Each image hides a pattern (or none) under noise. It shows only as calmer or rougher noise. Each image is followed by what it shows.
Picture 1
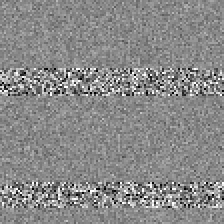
bands of rows
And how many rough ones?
2
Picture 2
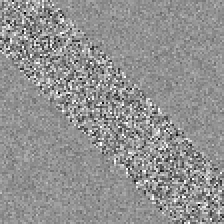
a diagonal band
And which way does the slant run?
top left to bottom right
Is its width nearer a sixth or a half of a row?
a half
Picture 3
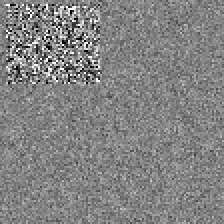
one block
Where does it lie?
top left
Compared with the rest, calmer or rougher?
rougher
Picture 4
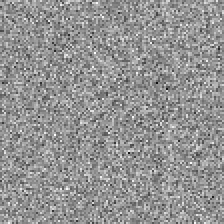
only noise
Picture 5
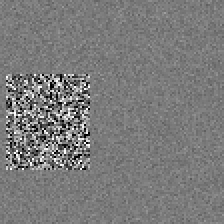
one block
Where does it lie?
middle left
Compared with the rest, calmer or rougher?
rougher
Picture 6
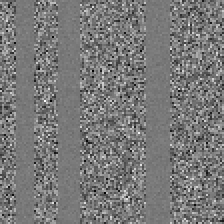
bands of columns
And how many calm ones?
3
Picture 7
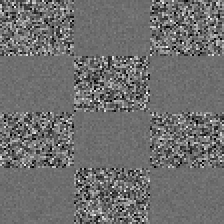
a checkerboard
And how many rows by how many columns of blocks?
4 by 3
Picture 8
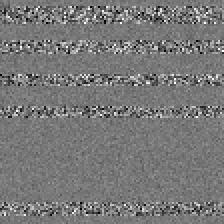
bands of rows
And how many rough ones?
5
